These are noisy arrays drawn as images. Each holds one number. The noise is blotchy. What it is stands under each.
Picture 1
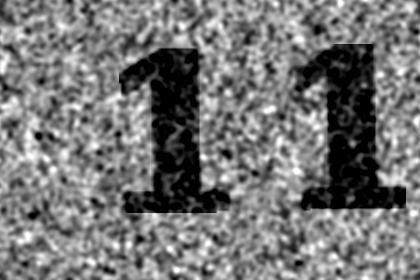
11
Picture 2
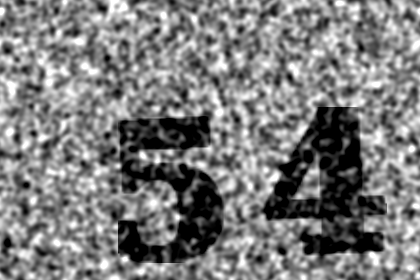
54
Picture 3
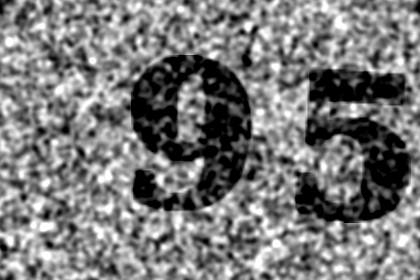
95
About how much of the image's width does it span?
two thirds
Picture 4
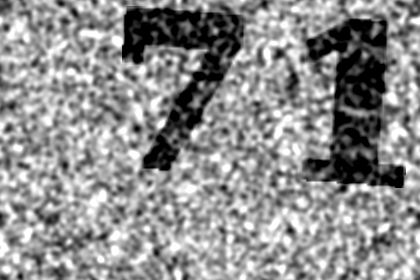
71
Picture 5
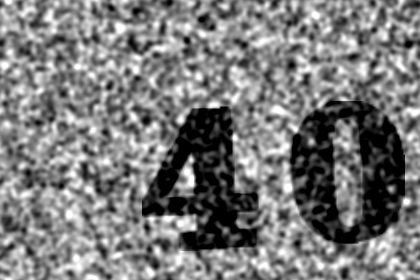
40
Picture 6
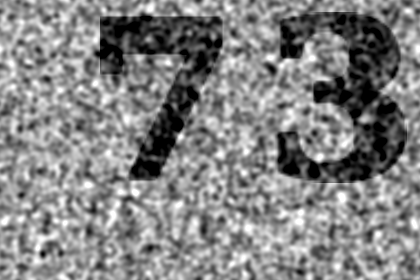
73
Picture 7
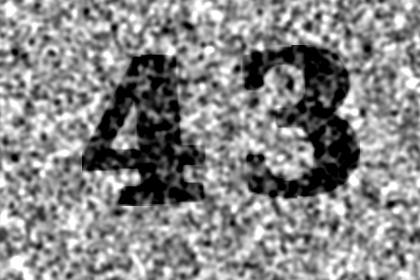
43
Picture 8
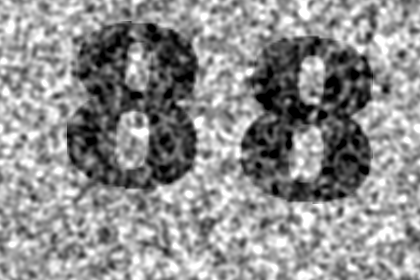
88
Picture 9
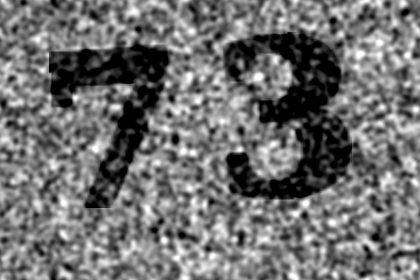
73
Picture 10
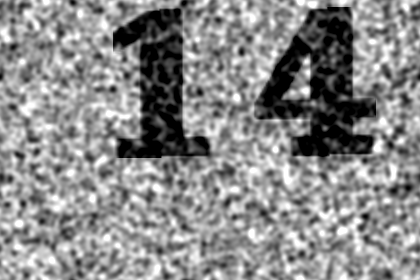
14
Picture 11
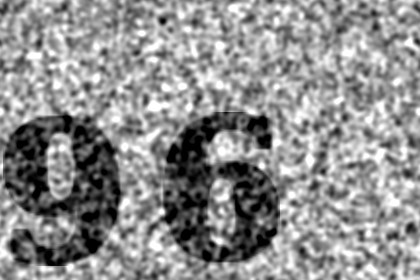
96
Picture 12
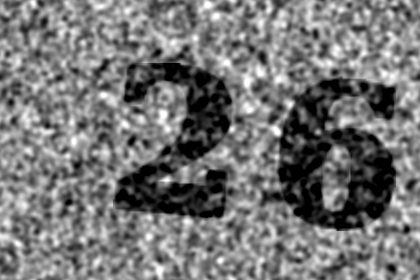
26
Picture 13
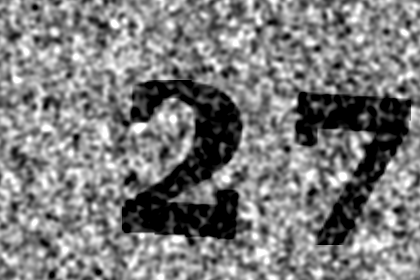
27
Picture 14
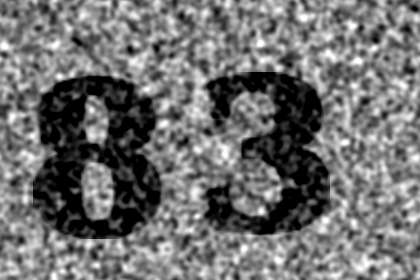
83
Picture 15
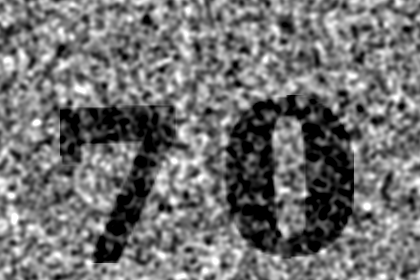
70
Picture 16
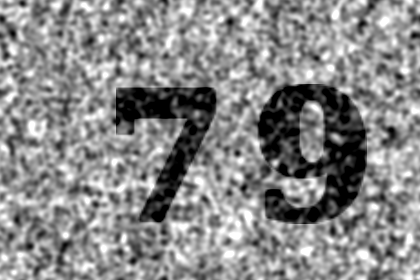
79
